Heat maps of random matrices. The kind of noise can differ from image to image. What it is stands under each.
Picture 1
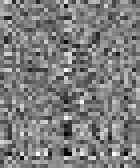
low rank plus noise
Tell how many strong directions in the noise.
one
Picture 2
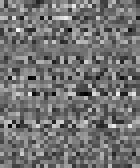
rows of uneven size
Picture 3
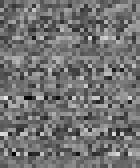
rows of uneven size
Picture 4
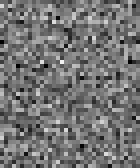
independent entries
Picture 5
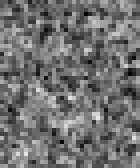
blotchy
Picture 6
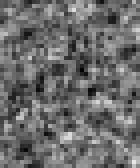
blotchy
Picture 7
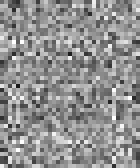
low rank plus noise
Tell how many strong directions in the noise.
two
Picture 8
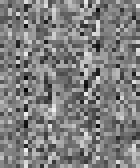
columns of uneven size
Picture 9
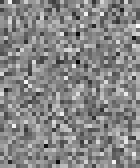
independent entries
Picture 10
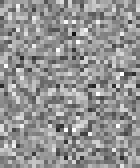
low rank plus noise
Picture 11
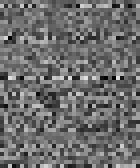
rows of uneven size
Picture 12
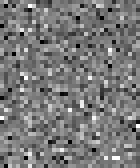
heavy tails
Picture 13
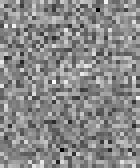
low rank plus noise
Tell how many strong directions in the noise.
five to eight
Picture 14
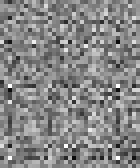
low rank plus noise
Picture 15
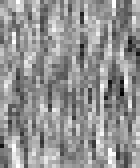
streaked along the columns
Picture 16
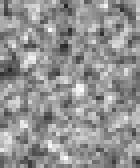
blotchy
